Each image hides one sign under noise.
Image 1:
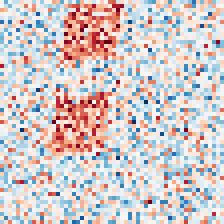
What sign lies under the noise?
colon
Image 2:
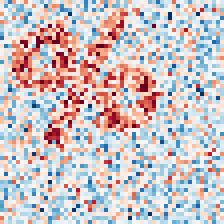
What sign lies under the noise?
percent sign
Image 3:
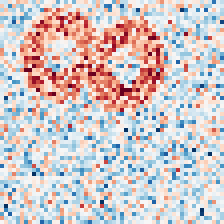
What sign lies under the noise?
infinity sign
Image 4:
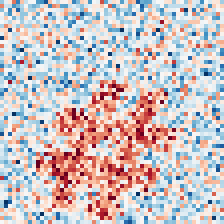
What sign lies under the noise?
hash sign
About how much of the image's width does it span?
two thirds
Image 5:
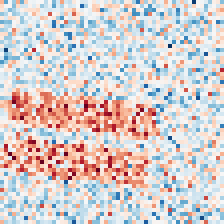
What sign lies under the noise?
equals sign
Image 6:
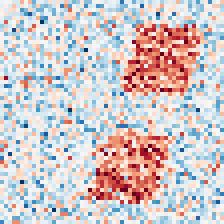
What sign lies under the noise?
colon
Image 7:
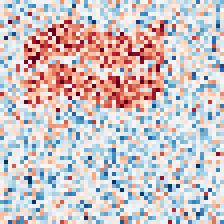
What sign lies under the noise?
approximately sign
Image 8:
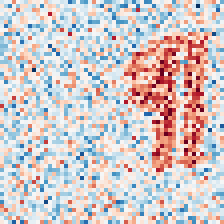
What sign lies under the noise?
pilcrow
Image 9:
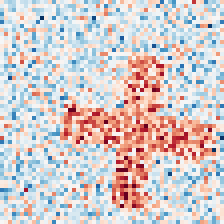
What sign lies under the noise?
plus sign
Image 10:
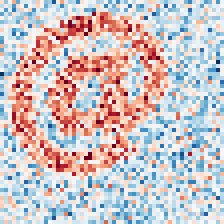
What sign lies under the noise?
at sign
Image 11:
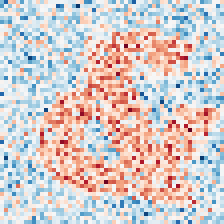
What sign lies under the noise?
ampersand
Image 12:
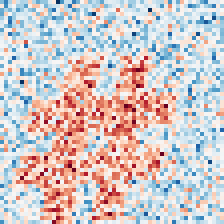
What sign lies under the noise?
hash sign
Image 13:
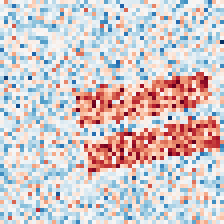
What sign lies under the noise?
equals sign
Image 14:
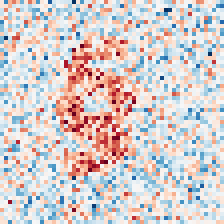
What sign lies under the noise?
section sign
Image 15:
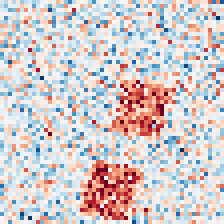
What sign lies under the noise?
colon
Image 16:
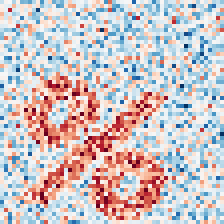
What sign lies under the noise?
percent sign
